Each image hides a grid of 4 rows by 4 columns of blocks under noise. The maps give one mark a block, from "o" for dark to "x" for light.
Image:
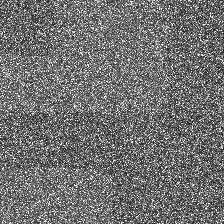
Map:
o x x o
x x x o
o o o o
x x o o
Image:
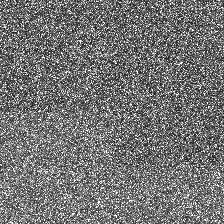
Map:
o o o o
o o o o
x x o o
x x x x
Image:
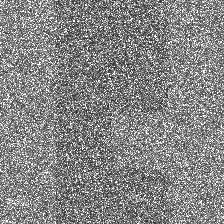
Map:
x o o x
x o o x
x o x x
x o o x
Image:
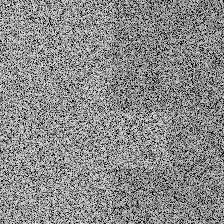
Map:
x x o o
x x o o
x x x o
x x o o
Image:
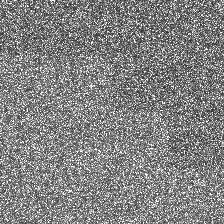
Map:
o o o o
x x o o
x x x o
x x x x
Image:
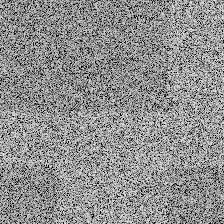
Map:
o o o x
o o o x
x x x x
o x x o
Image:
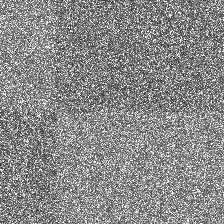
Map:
x o o o
x o o o
o x x x
o x x x
